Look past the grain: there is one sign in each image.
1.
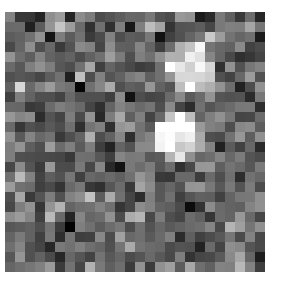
colon
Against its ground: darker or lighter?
lighter
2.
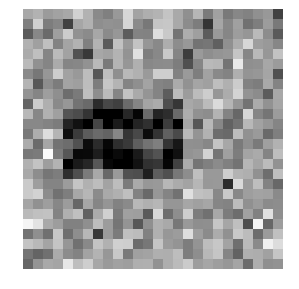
approximately sign
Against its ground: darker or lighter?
darker
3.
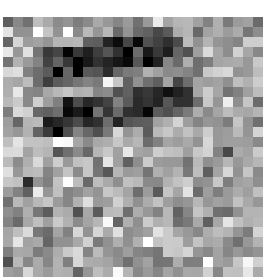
equals sign
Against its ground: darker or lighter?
darker
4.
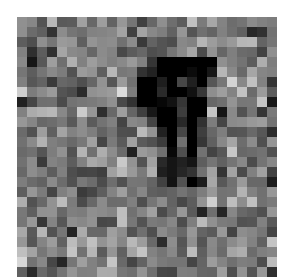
pilcrow
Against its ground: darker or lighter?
darker
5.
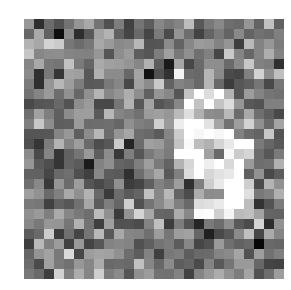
section sign
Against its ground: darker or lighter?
lighter
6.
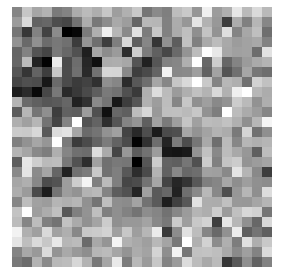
percent sign
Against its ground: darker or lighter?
darker
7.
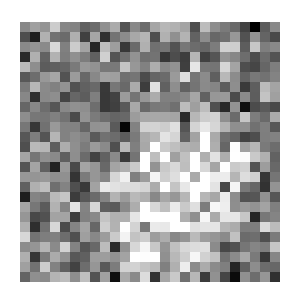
hash sign
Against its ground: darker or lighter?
lighter
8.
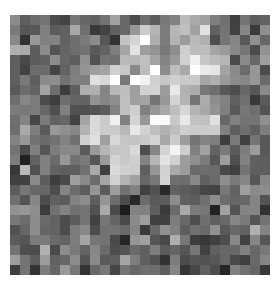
hash sign
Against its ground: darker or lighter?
lighter
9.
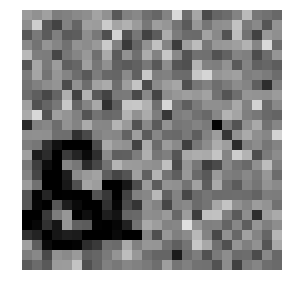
ampersand
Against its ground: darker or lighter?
darker
